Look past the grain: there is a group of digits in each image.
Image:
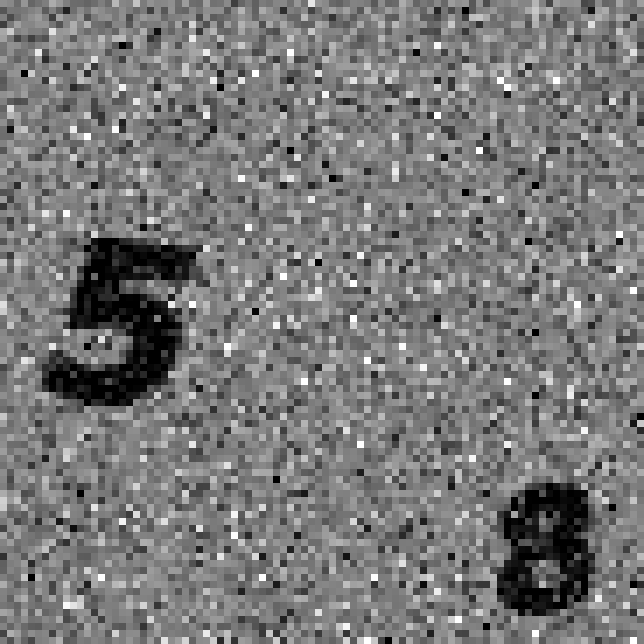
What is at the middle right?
nothing
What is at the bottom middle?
nothing
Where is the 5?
middle left
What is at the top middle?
nothing
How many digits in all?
2
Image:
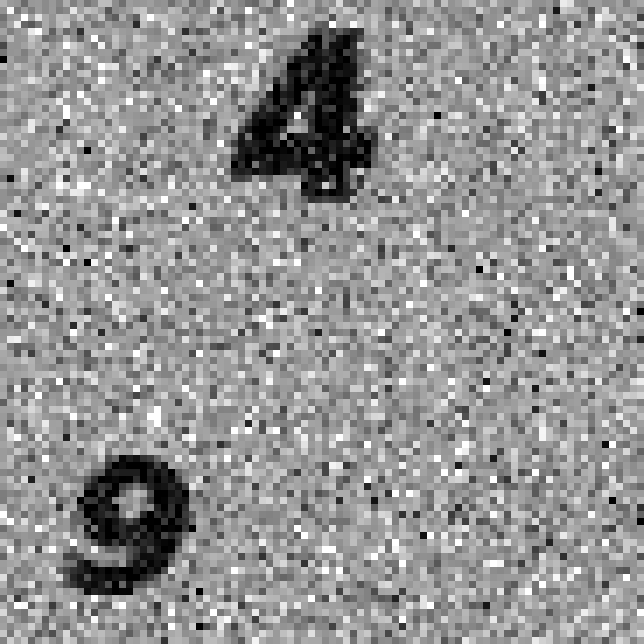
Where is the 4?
top middle
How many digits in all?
2
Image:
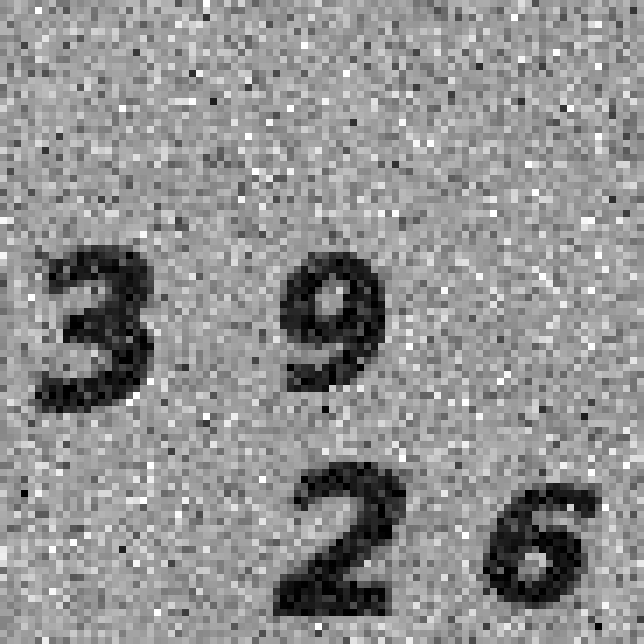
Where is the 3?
middle left
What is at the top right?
nothing
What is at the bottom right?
6
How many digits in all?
4
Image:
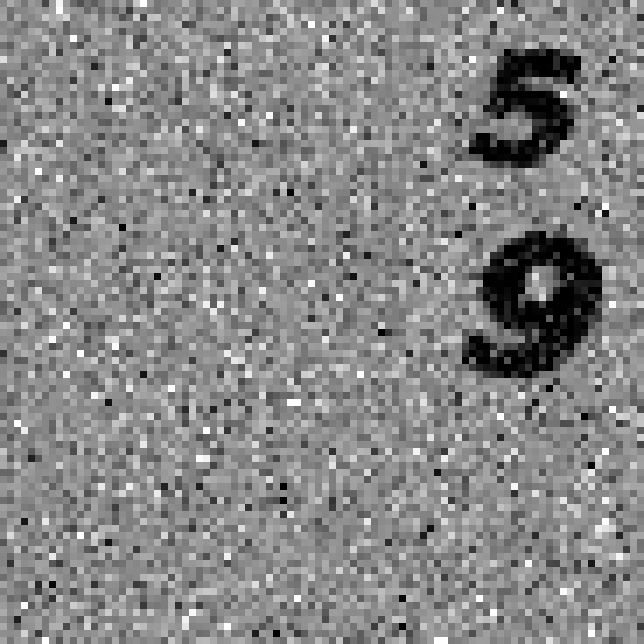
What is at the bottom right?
nothing
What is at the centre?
nothing
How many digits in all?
2
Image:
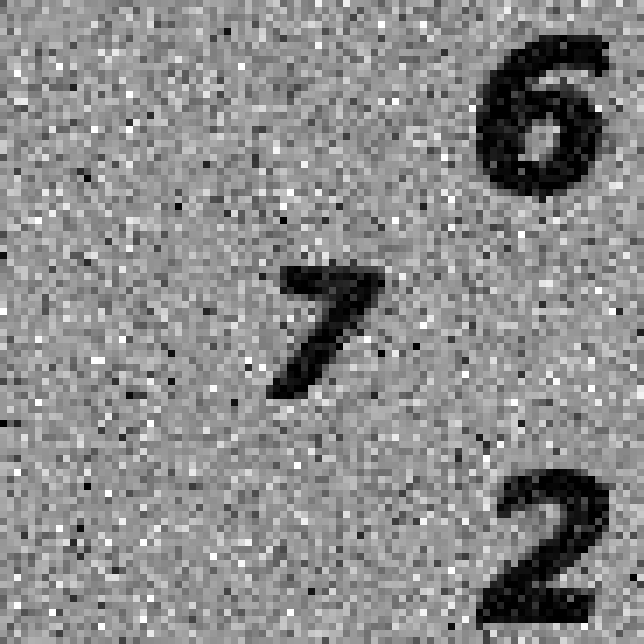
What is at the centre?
7
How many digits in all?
3
